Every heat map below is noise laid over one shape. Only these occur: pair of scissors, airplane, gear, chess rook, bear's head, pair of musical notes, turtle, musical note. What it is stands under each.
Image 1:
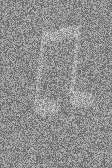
pair of musical notes
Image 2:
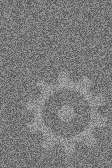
gear
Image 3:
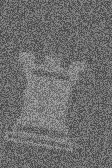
chess rook
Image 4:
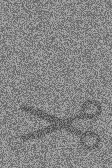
pair of scissors
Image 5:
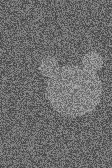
bear's head
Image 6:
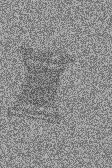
chess rook
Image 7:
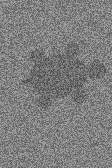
turtle
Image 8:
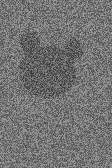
bear's head
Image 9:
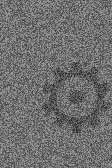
gear
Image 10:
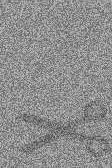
pair of scissors
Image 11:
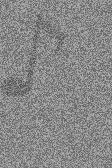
musical note
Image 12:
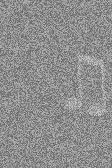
pair of musical notes
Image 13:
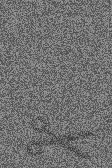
pair of scissors
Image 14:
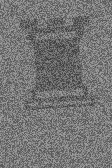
chess rook
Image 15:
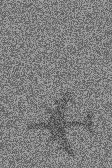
airplane
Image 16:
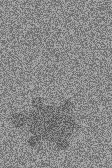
turtle
